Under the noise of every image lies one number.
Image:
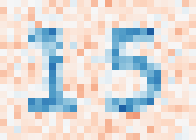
15
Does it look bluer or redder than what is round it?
bluer
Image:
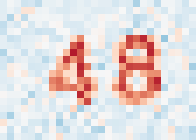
48
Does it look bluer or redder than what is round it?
redder
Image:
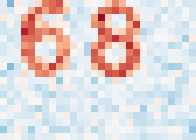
68
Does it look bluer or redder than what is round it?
redder
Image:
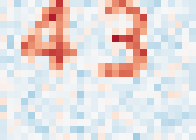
43
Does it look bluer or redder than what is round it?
redder
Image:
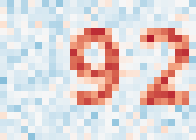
92
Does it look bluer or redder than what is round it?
redder
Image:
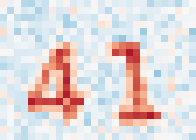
41
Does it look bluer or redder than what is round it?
redder
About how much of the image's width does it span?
two thirds
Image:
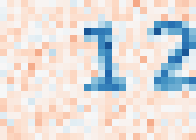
12
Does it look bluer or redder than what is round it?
bluer
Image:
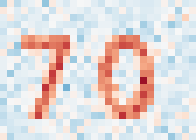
70
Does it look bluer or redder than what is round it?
redder
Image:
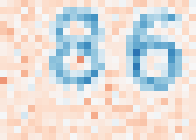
86
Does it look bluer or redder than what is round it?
bluer
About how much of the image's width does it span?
two thirds
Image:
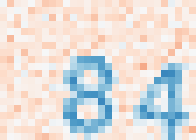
84
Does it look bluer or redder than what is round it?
bluer
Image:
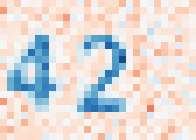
42
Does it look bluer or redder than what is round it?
bluer
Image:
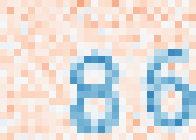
86
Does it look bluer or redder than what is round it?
bluer
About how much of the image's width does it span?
two thirds
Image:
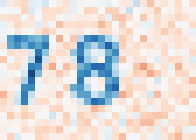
78
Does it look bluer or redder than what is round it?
bluer
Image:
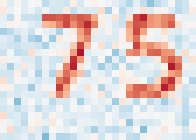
75
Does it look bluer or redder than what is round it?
redder
